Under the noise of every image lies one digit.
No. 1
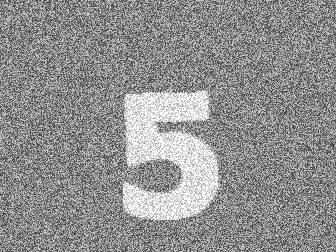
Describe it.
light 5
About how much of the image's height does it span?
half
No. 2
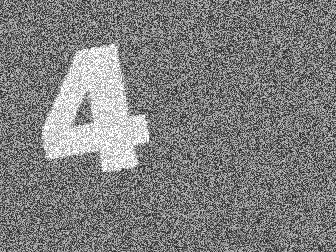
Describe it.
light 4
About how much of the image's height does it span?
half
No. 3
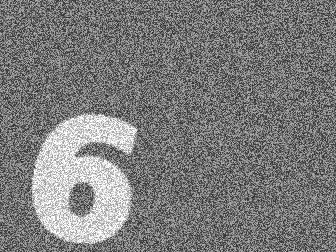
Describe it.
light 6
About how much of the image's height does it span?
half
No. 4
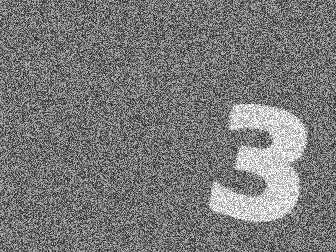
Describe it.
light 3
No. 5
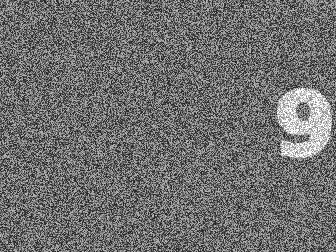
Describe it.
light 9, middle right
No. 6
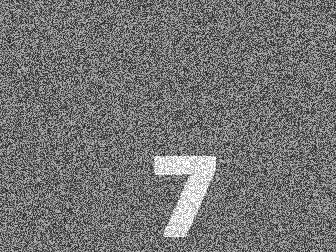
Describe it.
light 7, bottom middle
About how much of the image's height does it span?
a third
